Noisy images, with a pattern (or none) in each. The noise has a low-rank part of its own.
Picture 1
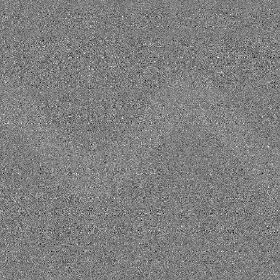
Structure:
a wavy band
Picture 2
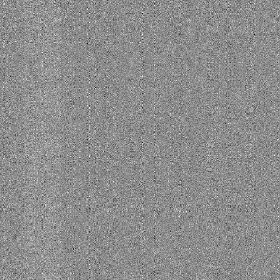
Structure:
one vertical stripe
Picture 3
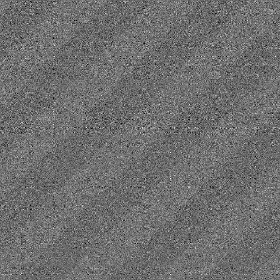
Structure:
diagonal stripes
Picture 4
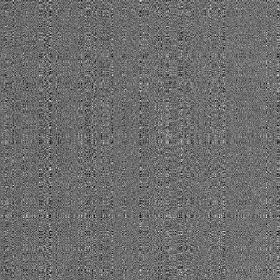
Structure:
a smooth slope
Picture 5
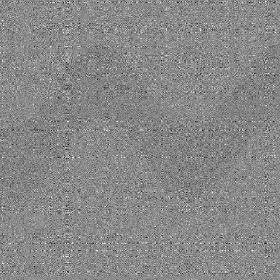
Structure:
a wavy band
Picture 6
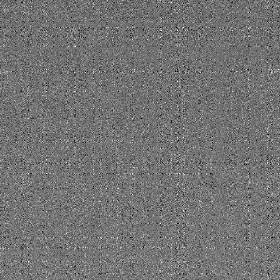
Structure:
a smooth slope
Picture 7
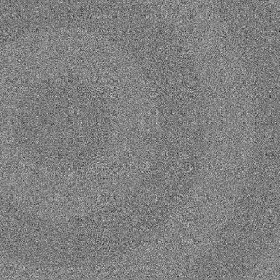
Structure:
rings round one point
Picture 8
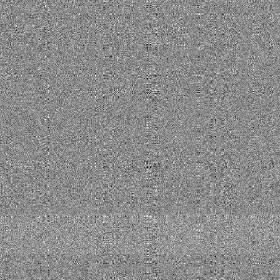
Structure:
one horizontal stripe
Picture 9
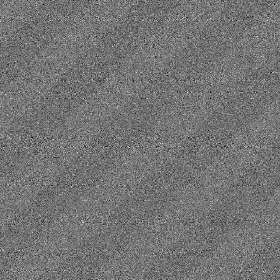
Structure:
diagonal stripes
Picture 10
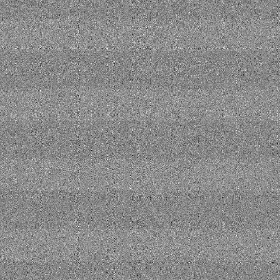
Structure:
horizontal stripes
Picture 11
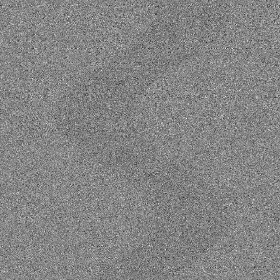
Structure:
a wavy band
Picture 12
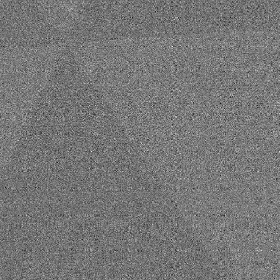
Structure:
spokes from one point
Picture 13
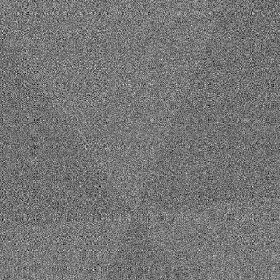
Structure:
spokes from one point
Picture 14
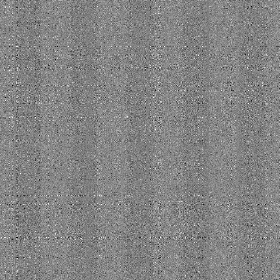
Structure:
vertical stripes
